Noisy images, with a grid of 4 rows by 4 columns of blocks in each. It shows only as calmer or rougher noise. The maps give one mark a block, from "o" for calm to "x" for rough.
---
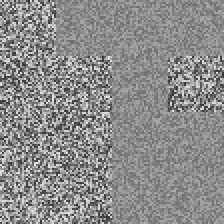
x o o o
x x o x
x x o o
x x o o
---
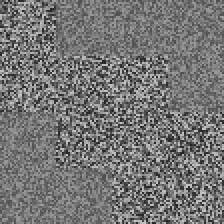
x o o o
x x x o
o x x x
o o x x
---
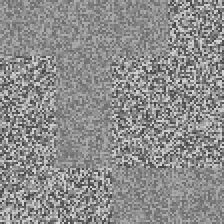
o o o x
x o x x
x o x x
x x o o
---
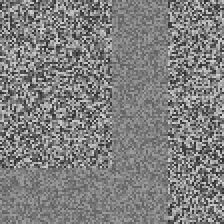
x x o x
x x o x
x x o x
o o o x
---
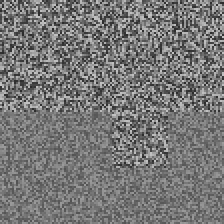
x x x x
x x x x
o o x o
o o o o
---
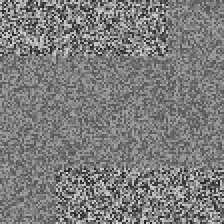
x x x o
o o o o
o o o o
o x x x
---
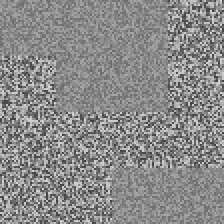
o o o x
x o o x
x x x x
x x o o
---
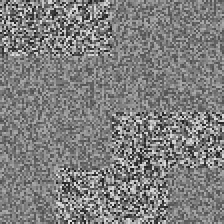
x x o o
o o o o
o o x x
o x x o
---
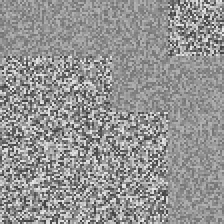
o o o x
x x o o
x x x o
x x x o
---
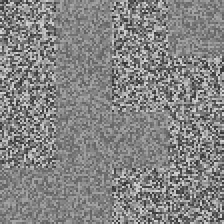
x o x o
x o x x
x o o x
o o x x
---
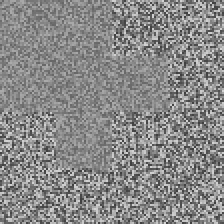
o o x x
o o o x
x o x x
x x x x
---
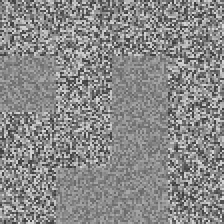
x x x x
o x o x
x x o x
x o o x
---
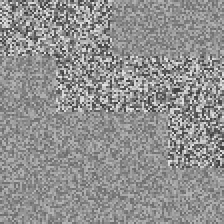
x x o o
o x x x
o o o x
o o o o
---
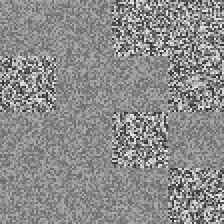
o o x x
x o o x
o o x o
o o o x
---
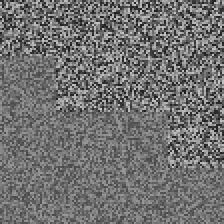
x x x x
o x x x
o o o x
o o o o
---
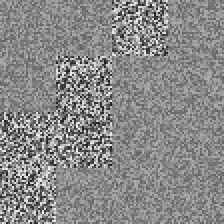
o o x o
o x o o
x x o o
x o o o
